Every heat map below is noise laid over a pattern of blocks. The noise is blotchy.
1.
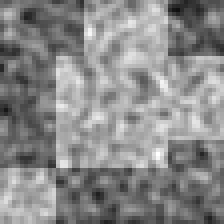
mirrored about the diagonal from the bottom left
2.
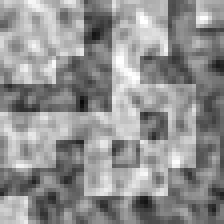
mirrored about the diagonal from the top left
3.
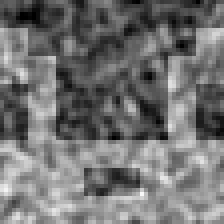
left and right mirror each other
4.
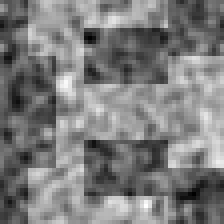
top and bottom mirror each other
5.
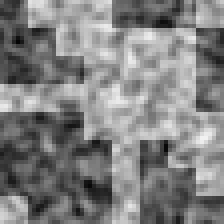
mirrored about the diagonal from the bottom left
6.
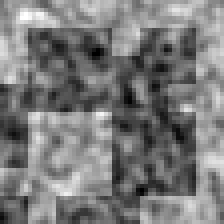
mirrored about the diagonal from the bottom left
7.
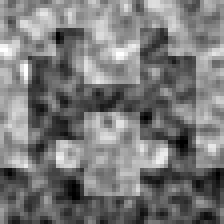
left and right mirror each other
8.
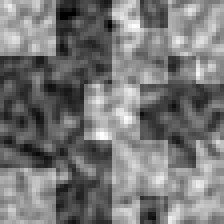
top and bottom mirror each other
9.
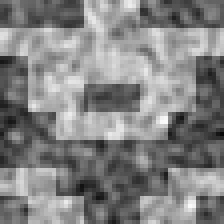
left and right mirror each other
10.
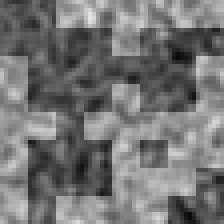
mirrored about the diagonal from the top left
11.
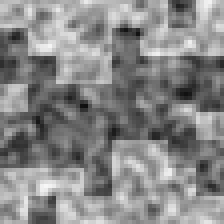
the same after a half turn
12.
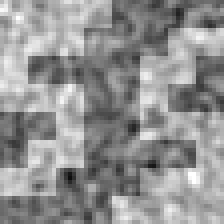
the same after a half turn
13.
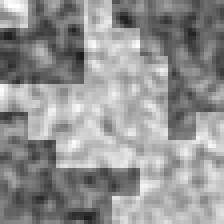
mirrored about the diagonal from the top left
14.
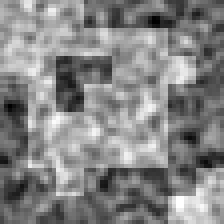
mirrored about the diagonal from the top left
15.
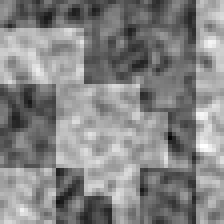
no symmetry
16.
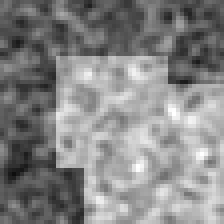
mirrored about the diagonal from the top left
